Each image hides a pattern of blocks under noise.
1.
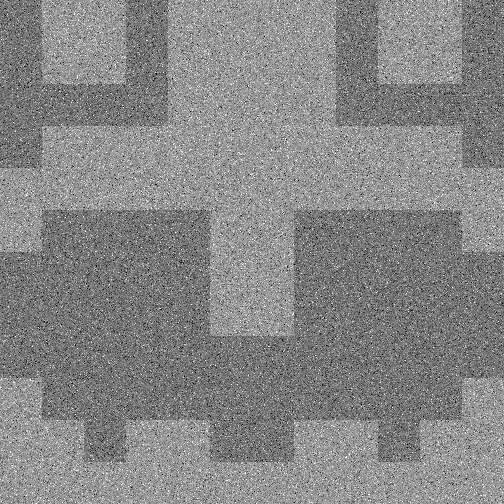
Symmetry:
left and right mirror each other
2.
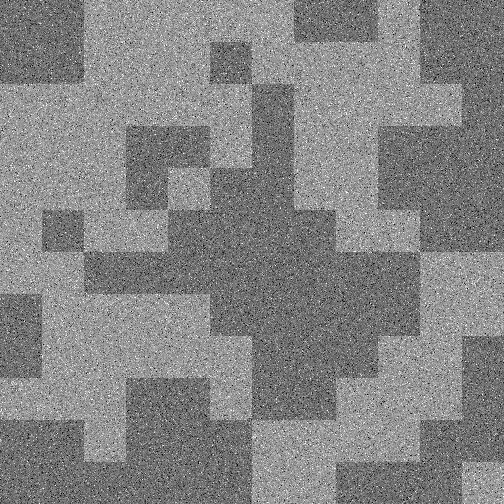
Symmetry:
mirrored about the diagonal from the top left
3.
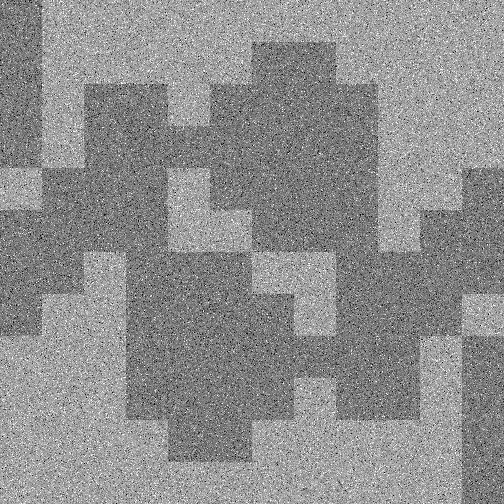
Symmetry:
the same after a half turn
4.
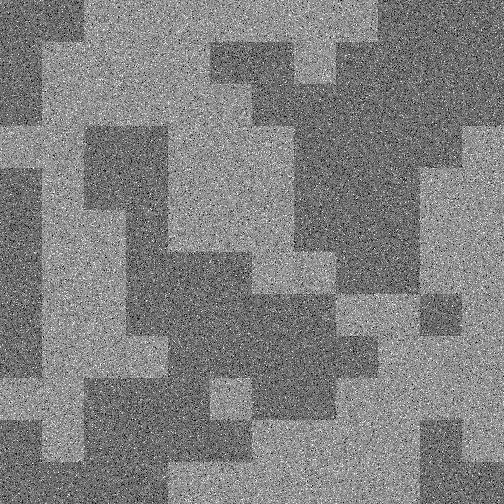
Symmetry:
no symmetry
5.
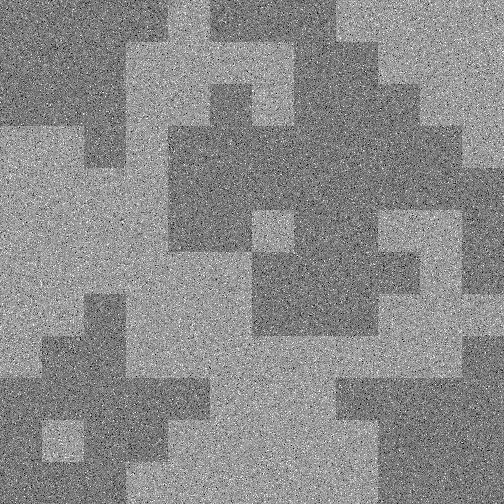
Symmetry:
mirrored about the diagonal from the bottom left
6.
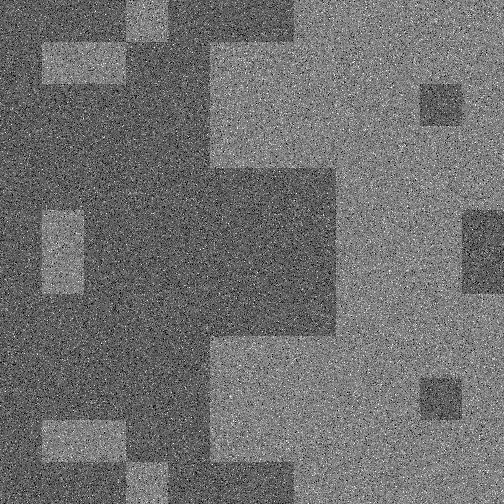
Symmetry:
top and bottom mirror each other
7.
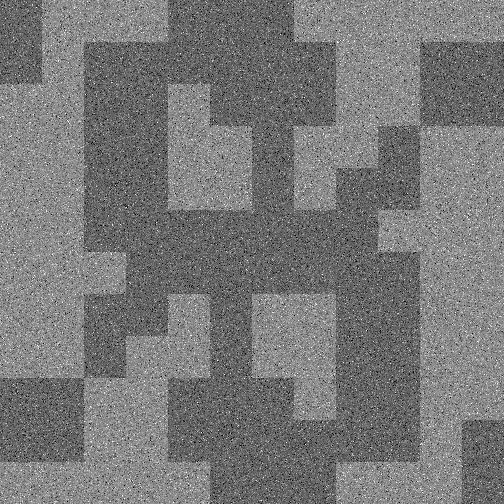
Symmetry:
the same after a half turn
